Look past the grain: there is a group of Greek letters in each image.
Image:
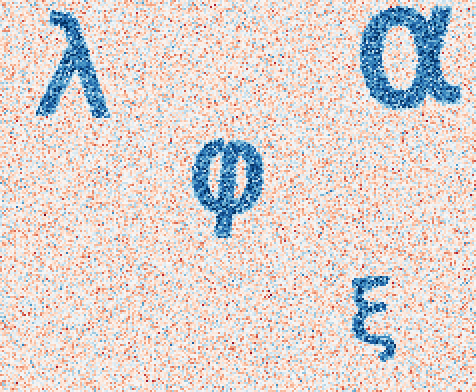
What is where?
top left: lambda; top right: alpha; centre: phi; bottom right: xi
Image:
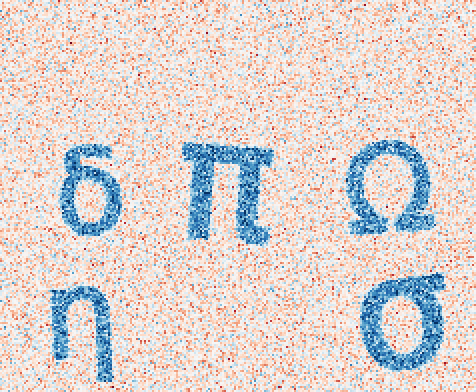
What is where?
middle left: delta; centre: pi; middle right: omega; bottom left: eta; bottom right: sigma
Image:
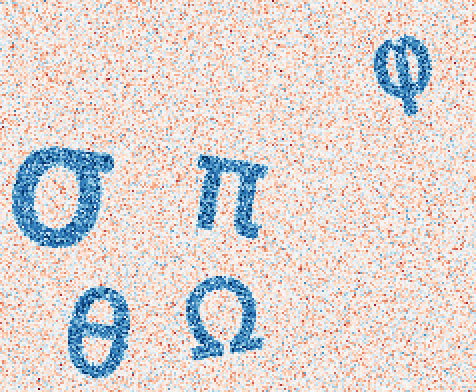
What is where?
top right: phi; middle left: sigma; centre: pi; bottom left: theta; bottom middle: omega
